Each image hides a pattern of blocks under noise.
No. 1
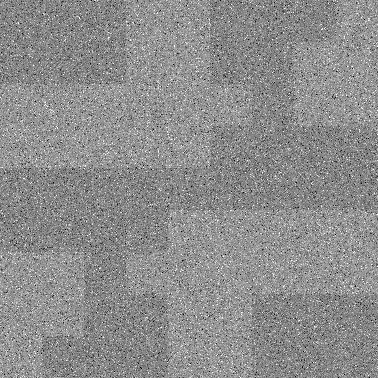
the same after a half turn
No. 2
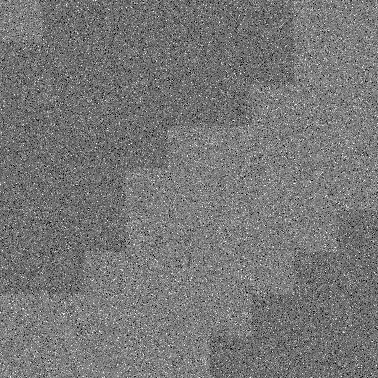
mirrored about the diagonal from the top left
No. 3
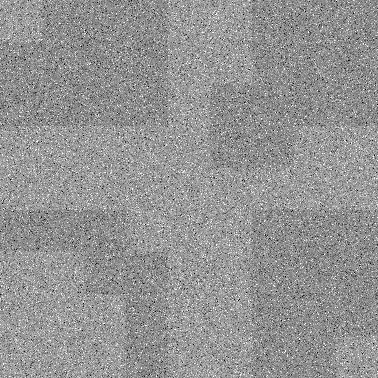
mirrored about the diagonal from the bottom left
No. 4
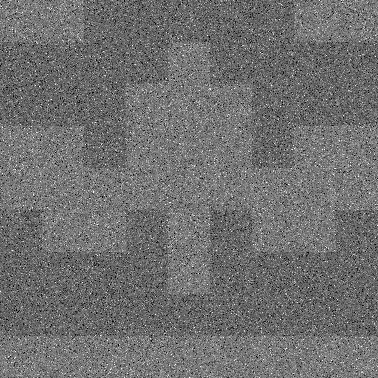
left and right mirror each other
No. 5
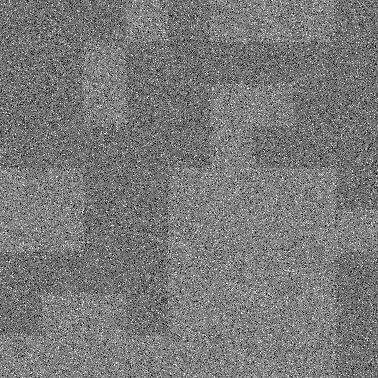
no symmetry
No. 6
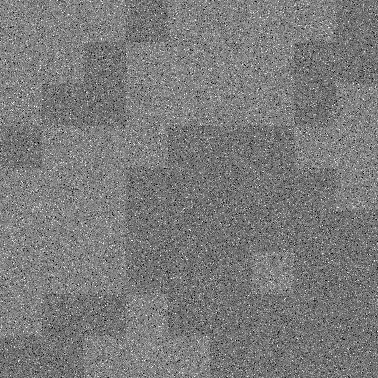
mirrored about the diagonal from the top left
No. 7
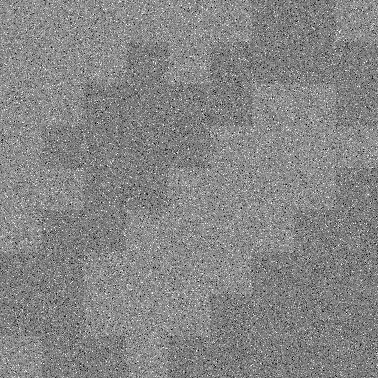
mirrored about the diagonal from the top left
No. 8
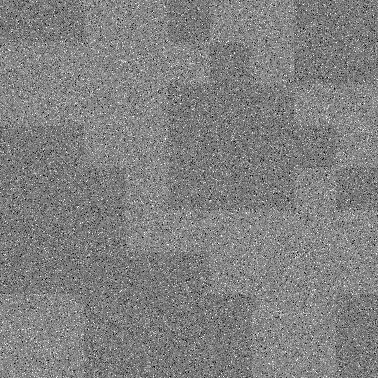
mirrored about the diagonal from the bottom left
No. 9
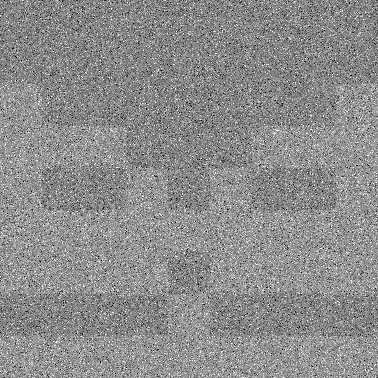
left and right mirror each other
